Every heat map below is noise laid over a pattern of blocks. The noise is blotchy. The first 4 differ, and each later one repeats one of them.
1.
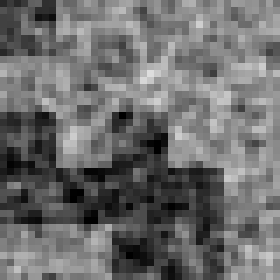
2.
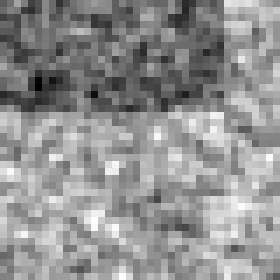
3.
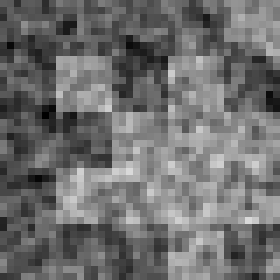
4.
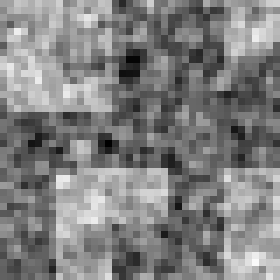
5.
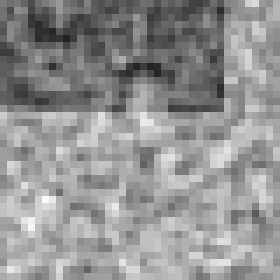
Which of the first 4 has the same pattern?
2
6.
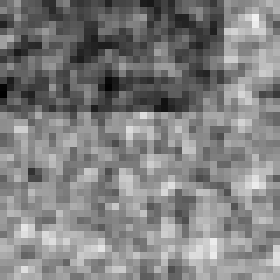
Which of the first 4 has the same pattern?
2
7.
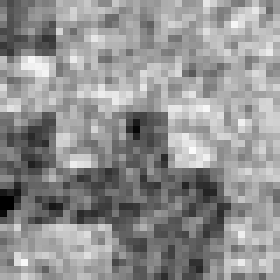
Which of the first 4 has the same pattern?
1
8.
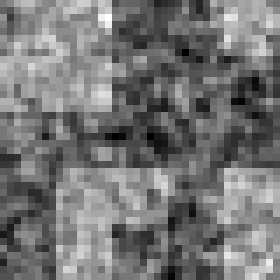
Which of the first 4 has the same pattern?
4
